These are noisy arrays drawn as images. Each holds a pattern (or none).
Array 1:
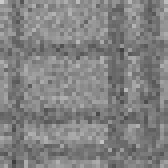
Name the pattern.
bands of rows crossing bands of columns
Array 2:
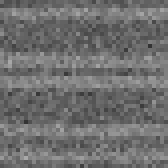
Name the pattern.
bands of rows
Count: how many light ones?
5
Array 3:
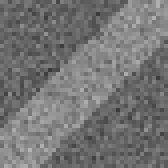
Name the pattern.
a diagonal band
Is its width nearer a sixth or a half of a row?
a half
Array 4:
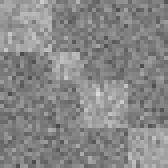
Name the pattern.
blocks along the diagonal
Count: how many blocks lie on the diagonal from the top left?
4
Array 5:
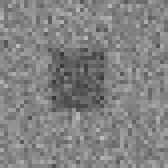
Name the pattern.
one block
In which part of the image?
centre
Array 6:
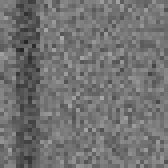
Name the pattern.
one band of columns
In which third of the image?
left
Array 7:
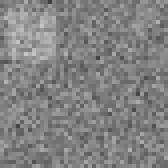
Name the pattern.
one block
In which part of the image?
top left
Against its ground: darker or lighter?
lighter
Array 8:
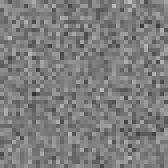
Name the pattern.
only noise
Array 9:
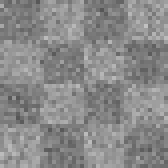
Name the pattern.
a checkerboard
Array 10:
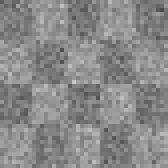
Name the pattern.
a checkerboard
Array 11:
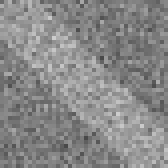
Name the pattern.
a diagonal band
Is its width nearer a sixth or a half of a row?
a half
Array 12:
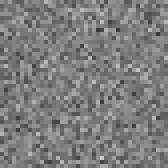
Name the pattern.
only noise
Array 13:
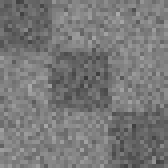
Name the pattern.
blocks along the diagonal
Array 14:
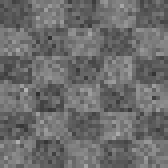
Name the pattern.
a checkerboard
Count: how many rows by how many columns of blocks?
6 by 5
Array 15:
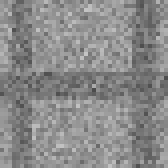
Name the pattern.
bands of rows crossing bands of columns
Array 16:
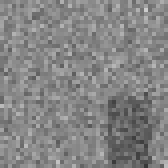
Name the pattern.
one block
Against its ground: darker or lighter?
darker
